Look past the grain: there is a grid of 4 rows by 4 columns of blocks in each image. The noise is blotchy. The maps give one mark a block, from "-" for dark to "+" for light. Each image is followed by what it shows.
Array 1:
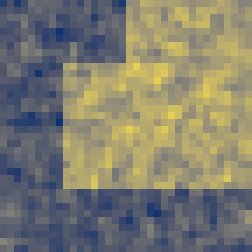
- - + +
- + + +
- + + +
- - - -
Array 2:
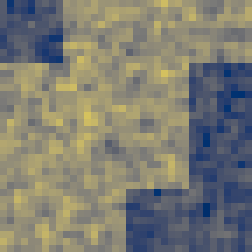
- + + +
+ + + -
+ + + -
+ + - -
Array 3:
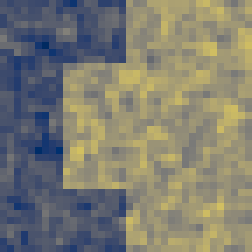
- - + +
- + + +
- + + +
- - + +
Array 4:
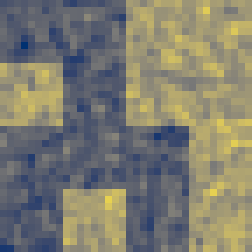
- - + +
+ - + +
- - - +
- + - +
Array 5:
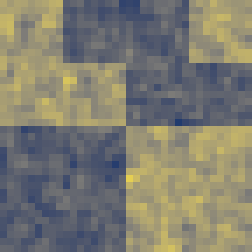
+ - - +
+ + - -
- - + +
- - + +
